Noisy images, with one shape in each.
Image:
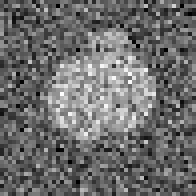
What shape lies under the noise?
apple
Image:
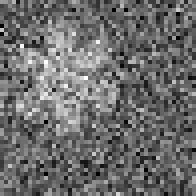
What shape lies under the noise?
asterisk
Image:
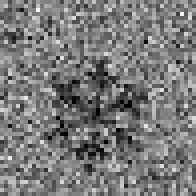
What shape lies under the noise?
snowflake
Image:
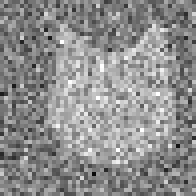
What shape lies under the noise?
cat's head
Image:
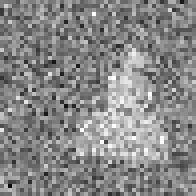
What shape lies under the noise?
chess pawn
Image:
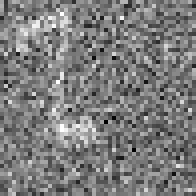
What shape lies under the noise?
musical note
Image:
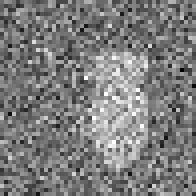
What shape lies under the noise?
footprint
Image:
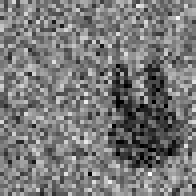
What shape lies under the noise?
rabbit's head
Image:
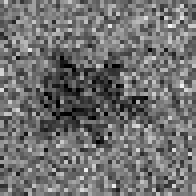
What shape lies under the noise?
turtle
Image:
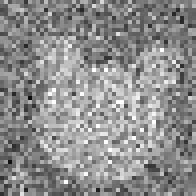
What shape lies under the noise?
bear's head
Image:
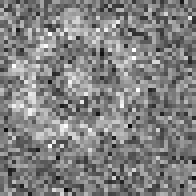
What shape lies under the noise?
gear
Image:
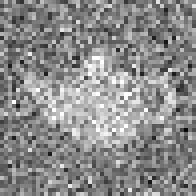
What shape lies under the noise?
teapot
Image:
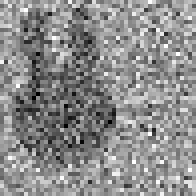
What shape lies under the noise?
rabbit's head
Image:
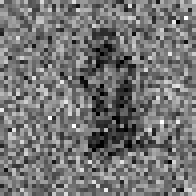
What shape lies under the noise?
chess bishop
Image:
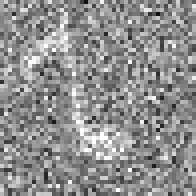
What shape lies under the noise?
musical note
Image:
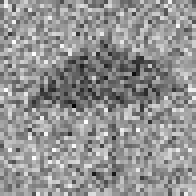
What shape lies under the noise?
umbrella
